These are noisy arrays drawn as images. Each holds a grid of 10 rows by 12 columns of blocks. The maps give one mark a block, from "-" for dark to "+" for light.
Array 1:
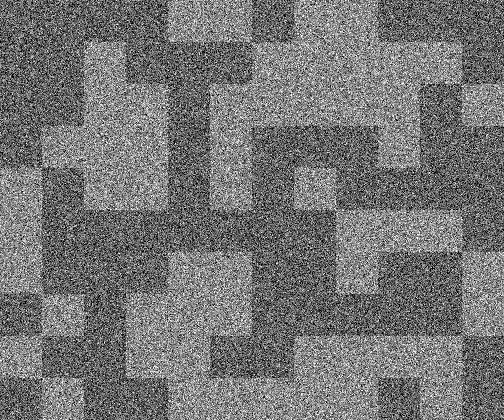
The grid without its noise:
- - - - + + - + + - - -
- - + - - - + + + + + -
- - + + - + + + + + - +
- + + + - + - - - + - -
+ - + + - + - + - - - -
+ - - - - - - - + + + -
+ - - - + + - - + - - +
- + - + + + - - - - - +
+ - - + + - - + + + + -
- + - - + + + + + - + -
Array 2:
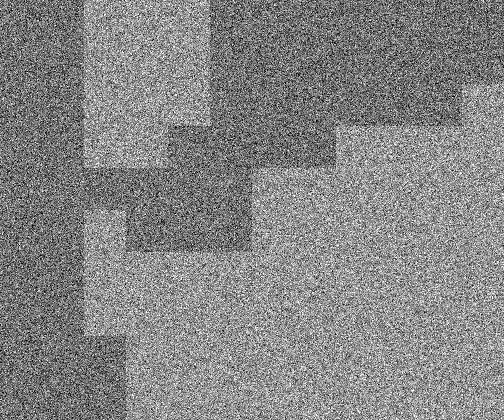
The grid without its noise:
- - + + + - - - - - - -
- - + + + - - - - - - -
- - + + + - - - - - - +
- - + + - - - - + + + +
- - - - - - + + + + + +
- - + - - - + + + + + +
- - + + + + + + + + + +
- - + + + + + + + + + +
- - - + + + + + + + + +
- - - + + + + + + + + +
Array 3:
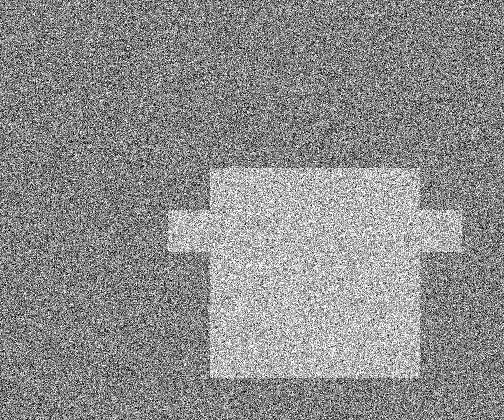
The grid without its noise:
- - - - - - - - - - - -
- - - - - - - - - - - -
- - - - - - - - - - - -
- - - - - - - - - - - -
- - - - - + + + + + - -
- - - - + + + + + + + -
- - - - - + + + + + - -
- - - - - + + + + + - -
- - - - - + + + + + - -
- - - - - - - - - - - -
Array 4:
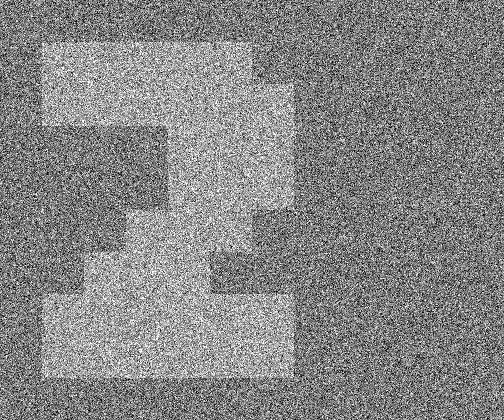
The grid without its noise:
- - - - - - - - - - - -
- + + + + + - - - - - -
- + + + + + + - - - - -
- - - - + + + - - - - -
- - - - + + + - - - - -
- - - + + + - - - - - -
- - + + + - - - - - - -
- + + + + + + - - - - -
- + + + + + + - - - - -
- - - - - - - - - - - -
